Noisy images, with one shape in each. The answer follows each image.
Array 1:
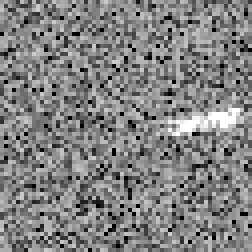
light bar, middle right
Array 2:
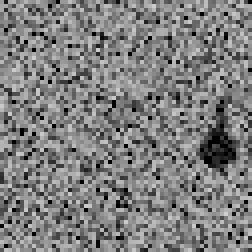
dark lollipop, middle right
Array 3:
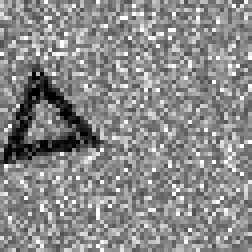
dark triangle frame, middle left
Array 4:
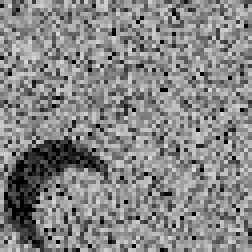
dark crescent, bottom left
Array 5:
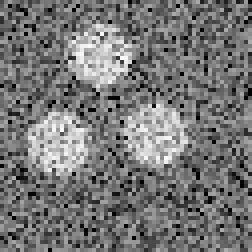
light three dots
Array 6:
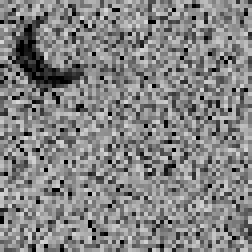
dark crescent, top left
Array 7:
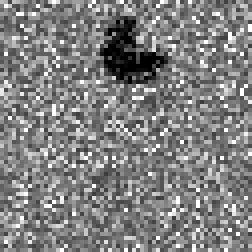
dark disc with a wedge cut out, top middle
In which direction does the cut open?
up and right
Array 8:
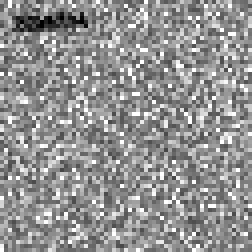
dark bar, top left
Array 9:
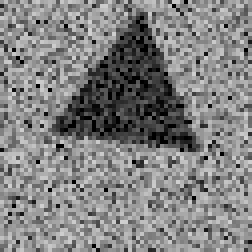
dark triangle
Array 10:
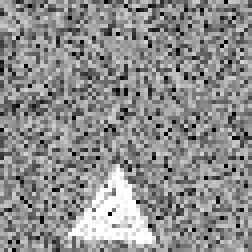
light triangle, bottom middle
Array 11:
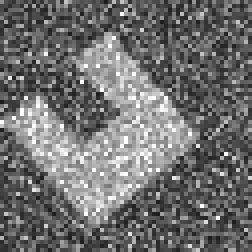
light square with a notch
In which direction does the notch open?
up and left
